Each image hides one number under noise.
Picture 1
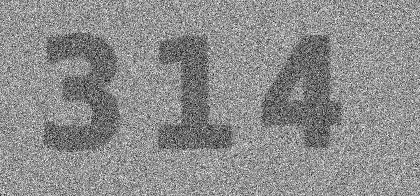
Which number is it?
314
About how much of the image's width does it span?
two thirds
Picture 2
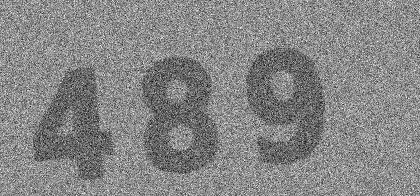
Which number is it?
489
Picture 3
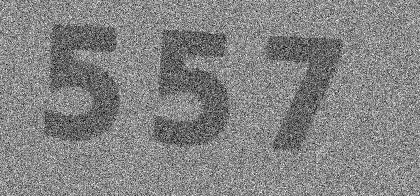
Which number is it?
557
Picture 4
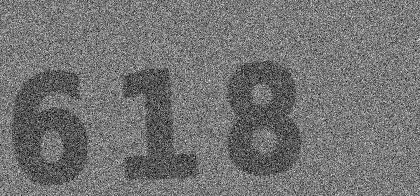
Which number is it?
618
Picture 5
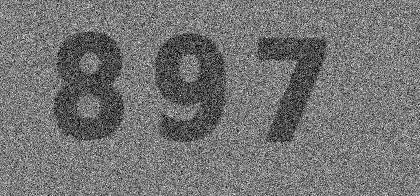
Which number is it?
897
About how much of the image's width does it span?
two thirds
